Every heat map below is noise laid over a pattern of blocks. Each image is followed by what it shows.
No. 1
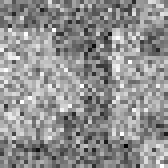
top and bottom mirror each other
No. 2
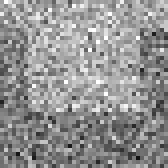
left and right mirror each other
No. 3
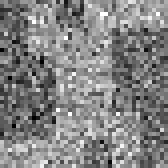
the same after a half turn
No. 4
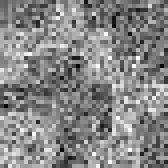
mirrored about the diagonal from the bottom left
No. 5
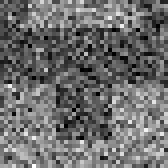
left and right mirror each other
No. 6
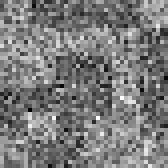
mirrored about the diagonal from the bottom left
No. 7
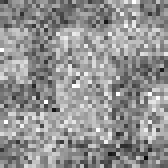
the same after a half turn
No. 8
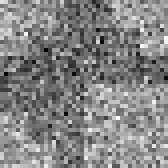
mirrored about the diagonal from the top left
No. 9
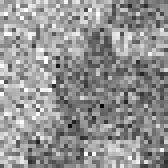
no symmetry
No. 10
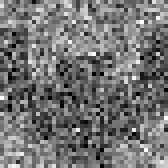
left and right mirror each other
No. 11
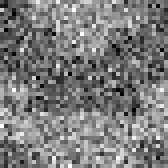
left and right mirror each other
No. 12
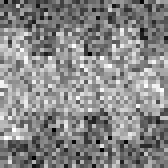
top and bottom mirror each other
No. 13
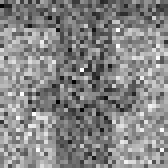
left and right mirror each other
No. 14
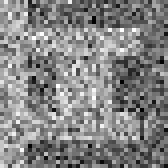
top and bottom mirror each other
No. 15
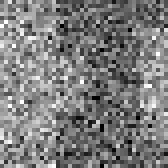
top and bottom mirror each other
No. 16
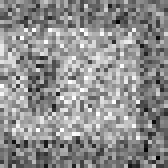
top and bottom mirror each other
